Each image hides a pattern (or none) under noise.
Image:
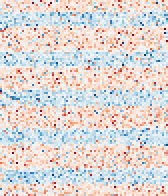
horizontal stripes
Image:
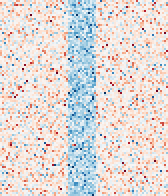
one vertical stripe
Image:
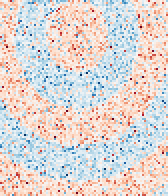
rings round one point
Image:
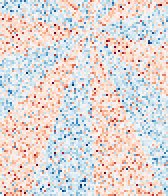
spokes from one point
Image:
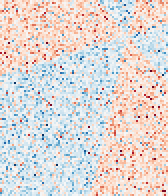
spokes from one point
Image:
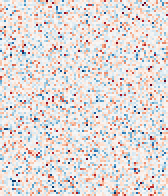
only noise
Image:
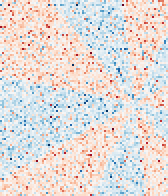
spokes from one point
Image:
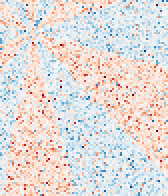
spokes from one point
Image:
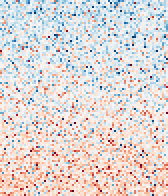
a smooth slope
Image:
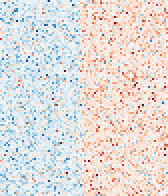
a sharp edge
